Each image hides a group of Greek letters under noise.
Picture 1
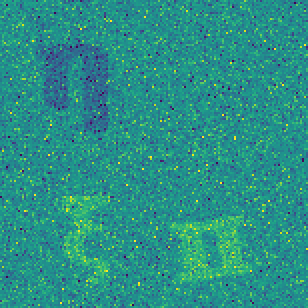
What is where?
top left: dark eta; bottom left: light xi; bottom right: light pi
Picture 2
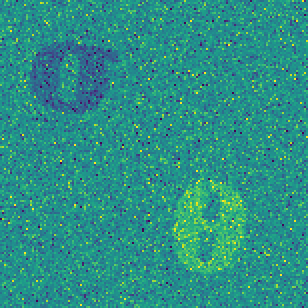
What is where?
top left: dark sigma; bottom right: light theta
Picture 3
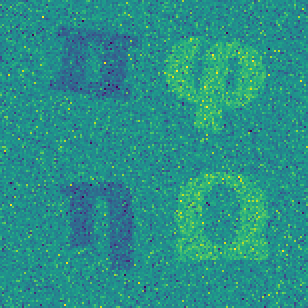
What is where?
top left: dark pi; top right: light phi; bottom left: dark eta; bottom right: light omega
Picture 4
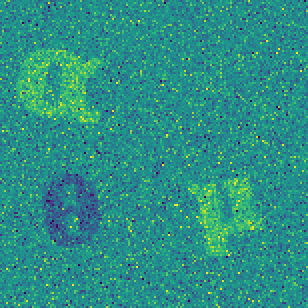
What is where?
top left: light alpha; bottom left: dark theta; bottom right: light mu
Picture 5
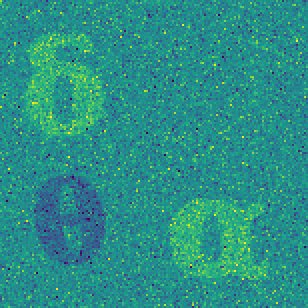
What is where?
top left: light delta; bottom left: dark theta; bottom right: light alpha
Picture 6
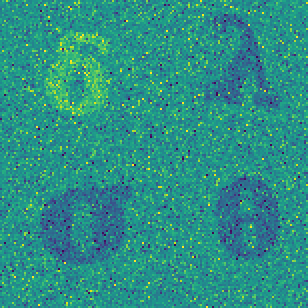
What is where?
top left: light delta; top right: dark lambda; bottom left: dark sigma; bottom right: dark theta
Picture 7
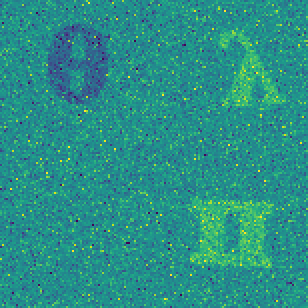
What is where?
top left: dark theta; top right: light lambda; bottom right: light pi
